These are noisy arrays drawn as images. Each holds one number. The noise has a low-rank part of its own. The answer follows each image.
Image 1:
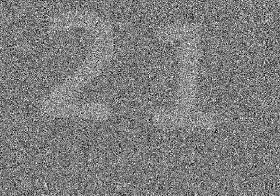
21
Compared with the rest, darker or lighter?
lighter
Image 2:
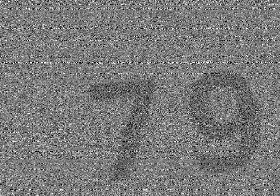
79
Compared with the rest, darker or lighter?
darker
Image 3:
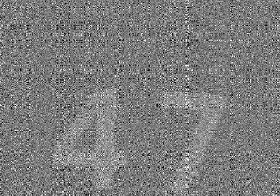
47
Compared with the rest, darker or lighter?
lighter
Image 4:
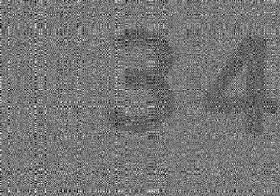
34
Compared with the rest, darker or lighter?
darker
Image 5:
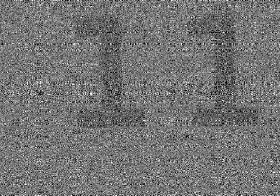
11
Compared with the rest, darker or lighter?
darker
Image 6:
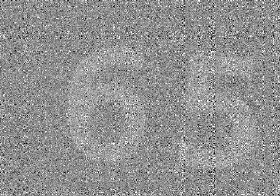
65
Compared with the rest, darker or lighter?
lighter
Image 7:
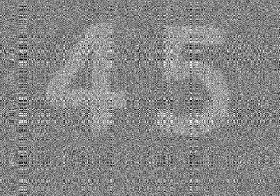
45
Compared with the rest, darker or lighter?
lighter
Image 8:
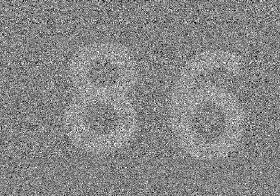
86
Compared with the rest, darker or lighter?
lighter
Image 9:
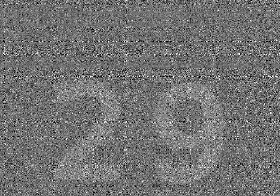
29
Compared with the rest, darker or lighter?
lighter
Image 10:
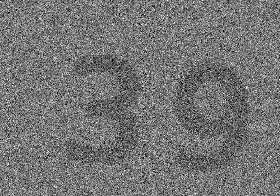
39
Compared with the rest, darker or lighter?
darker
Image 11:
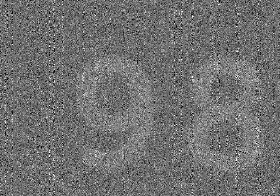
98
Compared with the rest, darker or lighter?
lighter
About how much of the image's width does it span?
two thirds
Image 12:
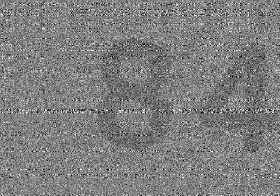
84
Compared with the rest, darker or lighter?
darker
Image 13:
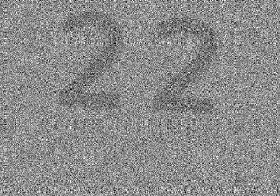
22
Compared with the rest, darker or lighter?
darker
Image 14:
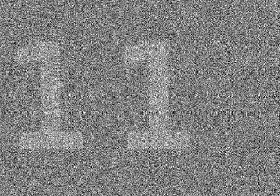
11
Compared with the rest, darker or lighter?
lighter
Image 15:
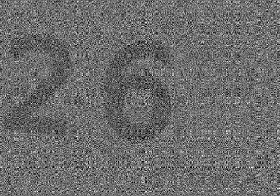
26
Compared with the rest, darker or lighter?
darker
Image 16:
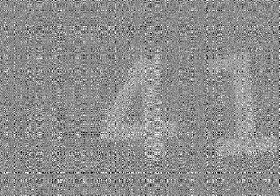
41
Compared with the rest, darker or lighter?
lighter
